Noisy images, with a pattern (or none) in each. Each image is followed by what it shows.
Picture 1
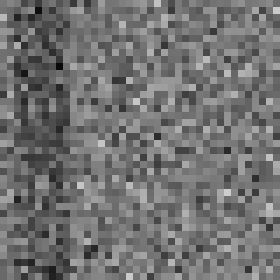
one band of columns
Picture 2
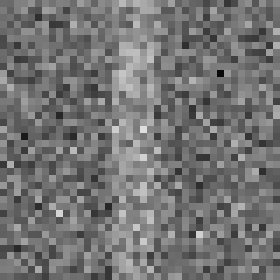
one band of columns
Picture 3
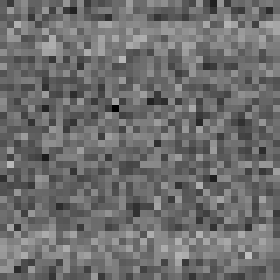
bands of rows
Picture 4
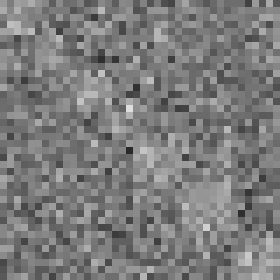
blocks along the diagonal
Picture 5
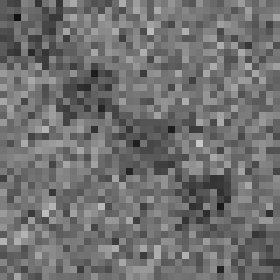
blocks along the diagonal
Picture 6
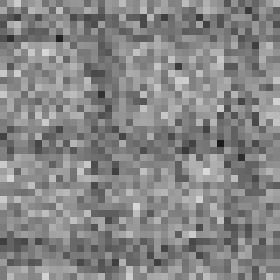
bands of rows crossing bands of columns
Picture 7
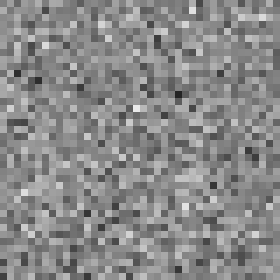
only noise
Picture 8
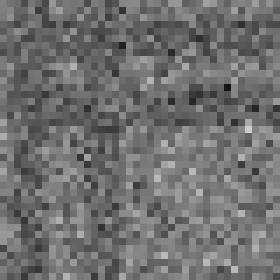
bands of rows crossing bands of columns
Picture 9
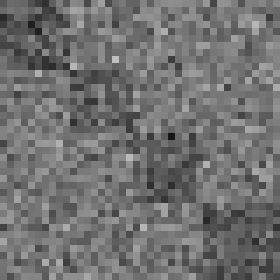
blocks along the diagonal
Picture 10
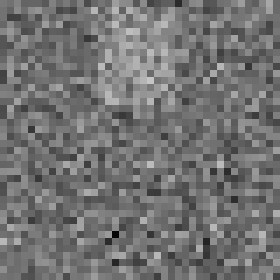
one block
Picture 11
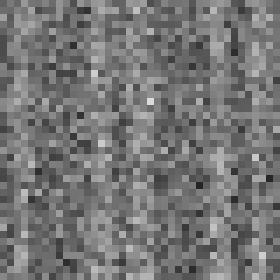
bands of columns
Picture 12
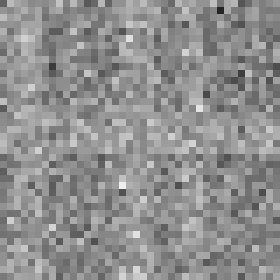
bands of rows crossing bands of columns
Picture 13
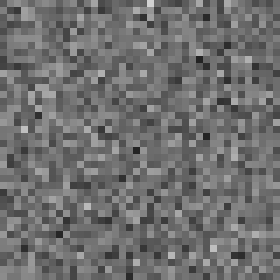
only noise
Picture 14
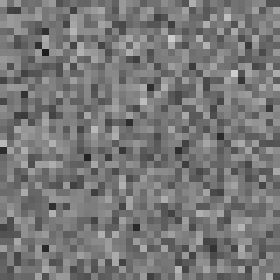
only noise
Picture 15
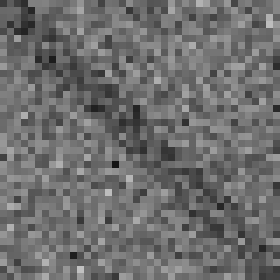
a diagonal band
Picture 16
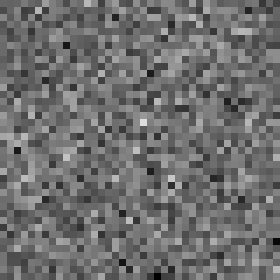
only noise
